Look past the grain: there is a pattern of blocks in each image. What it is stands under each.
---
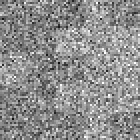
top and bottom mirror each other
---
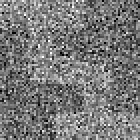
the same after a half turn
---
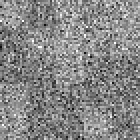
no symmetry
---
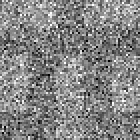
left and right mirror each other
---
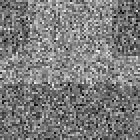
left and right mirror each other
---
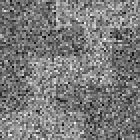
the same after a half turn
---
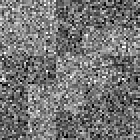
mirrored about the diagonal from the top left
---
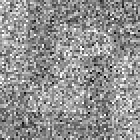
the same after a half turn
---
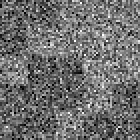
mirrored about the diagonal from the bottom left
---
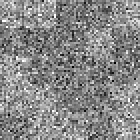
mirrored about the diagonal from the bottom left
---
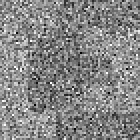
top and bottom mirror each other
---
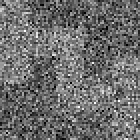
the same after a half turn
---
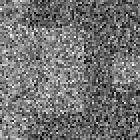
top and bottom mirror each other
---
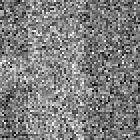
top and bottom mirror each other
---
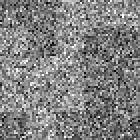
no symmetry
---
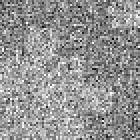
mirrored about the diagonal from the bottom left
